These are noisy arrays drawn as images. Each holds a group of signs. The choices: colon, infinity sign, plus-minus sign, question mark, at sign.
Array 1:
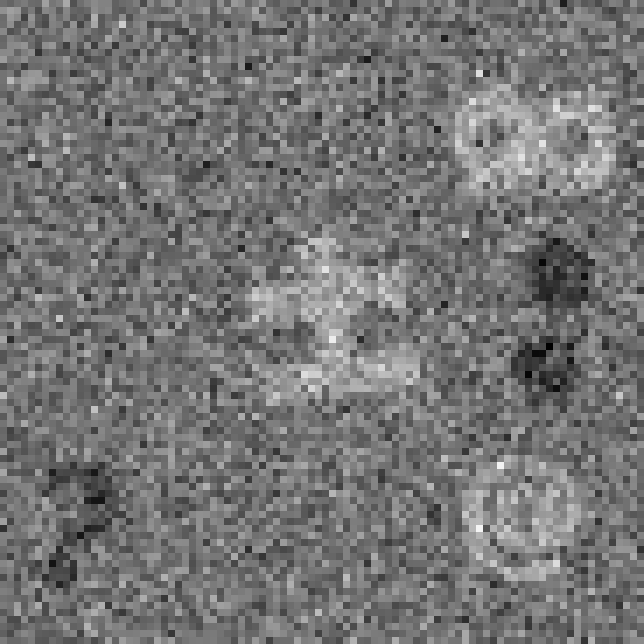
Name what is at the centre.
plus-minus sign
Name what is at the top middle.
nothing
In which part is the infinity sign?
top right
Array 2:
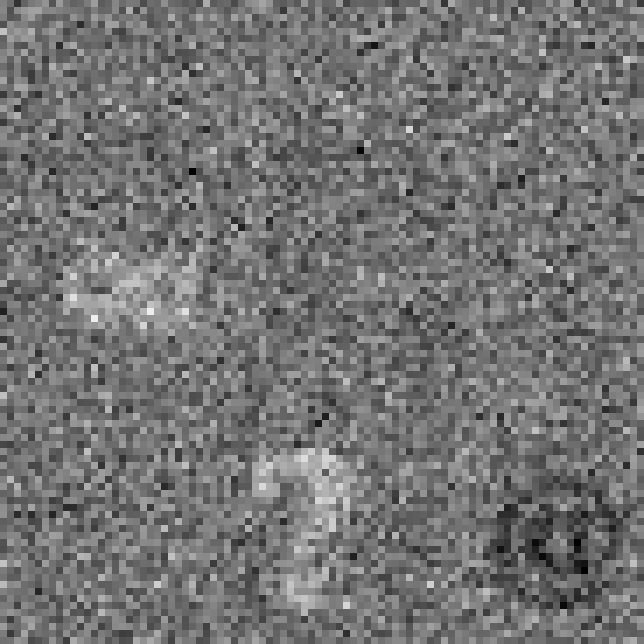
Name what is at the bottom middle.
question mark
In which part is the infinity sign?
middle left
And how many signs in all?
3
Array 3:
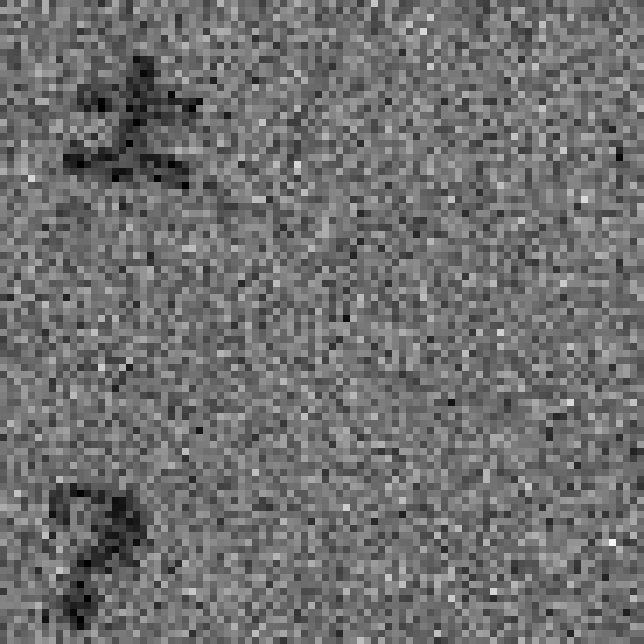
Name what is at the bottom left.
question mark
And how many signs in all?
2
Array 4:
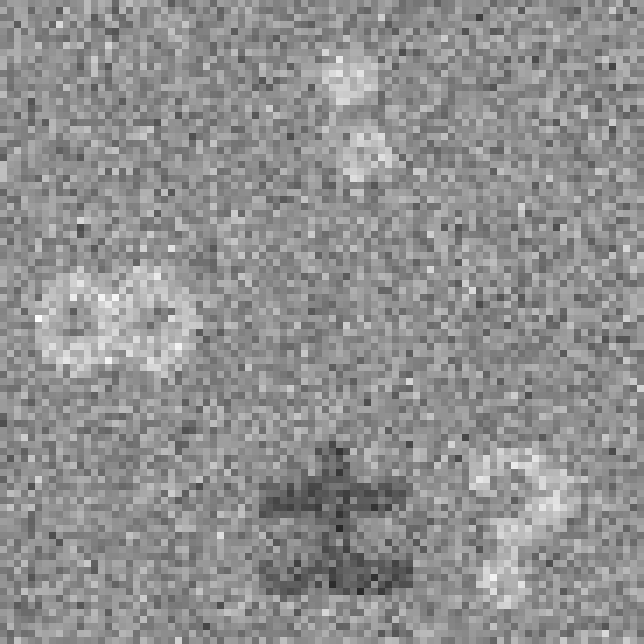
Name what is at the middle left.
infinity sign
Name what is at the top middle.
colon
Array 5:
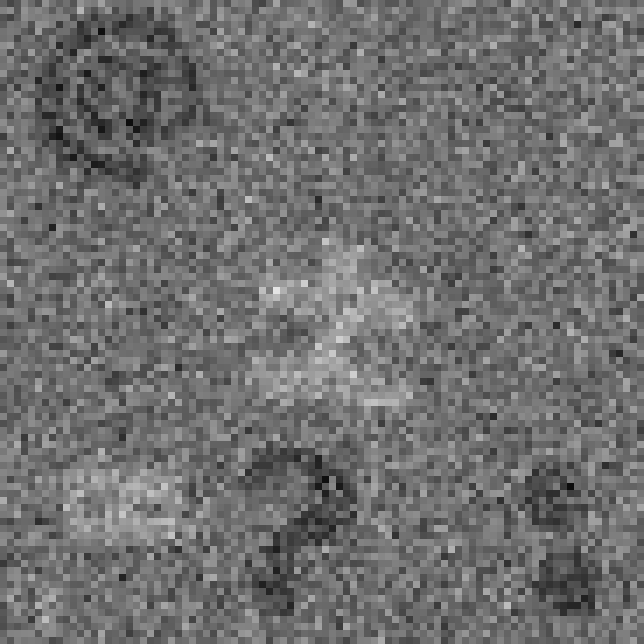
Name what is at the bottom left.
infinity sign
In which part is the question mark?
bottom middle
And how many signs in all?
5
